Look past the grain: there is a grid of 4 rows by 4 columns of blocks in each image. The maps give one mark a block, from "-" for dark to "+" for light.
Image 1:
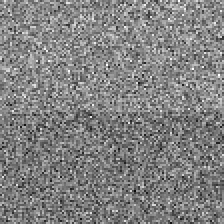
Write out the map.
++++
++++
----
----
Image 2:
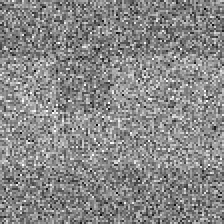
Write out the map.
----
+-++
++++
----
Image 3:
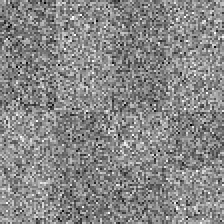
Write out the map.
-+-+
-+-+
+-+-
+--+
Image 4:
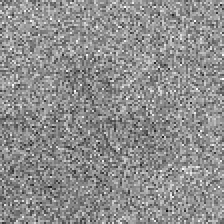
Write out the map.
++++
+-++
---+
--++
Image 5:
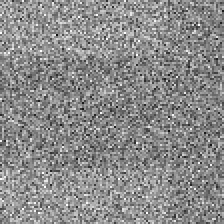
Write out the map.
+++-
----
----
+++-
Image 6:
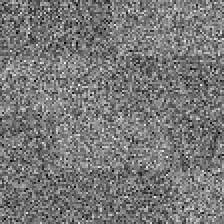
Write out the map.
--++
++--
-++-
---+
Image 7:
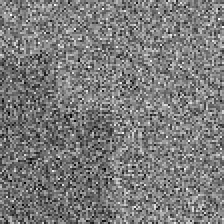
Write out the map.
++++
-+++
--++
--++
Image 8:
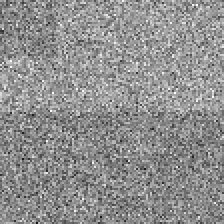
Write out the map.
-+++
++++
----
----
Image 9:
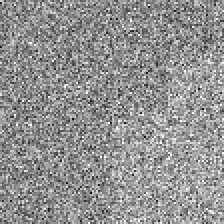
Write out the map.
----
---+
--++
--++
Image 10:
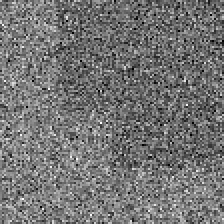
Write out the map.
+---
+---
++--
++++
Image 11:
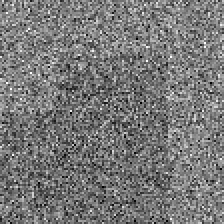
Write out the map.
++++
+--+
---+
---+
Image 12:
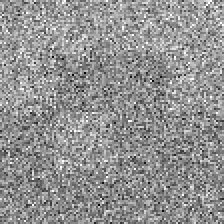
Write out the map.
++++
+--+
-+--
----
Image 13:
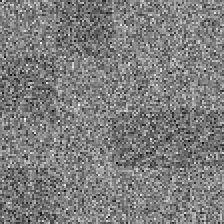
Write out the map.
+-++
-+++
++--
-+++
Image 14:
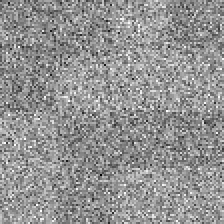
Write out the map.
--+-
-+++
+---
+-++
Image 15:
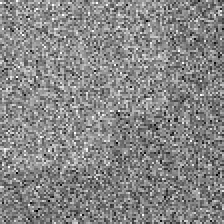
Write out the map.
+++-
+++-
++--
----
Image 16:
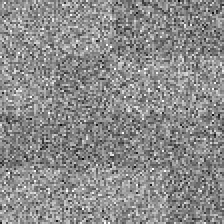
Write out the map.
++--
+-++
----
+++-
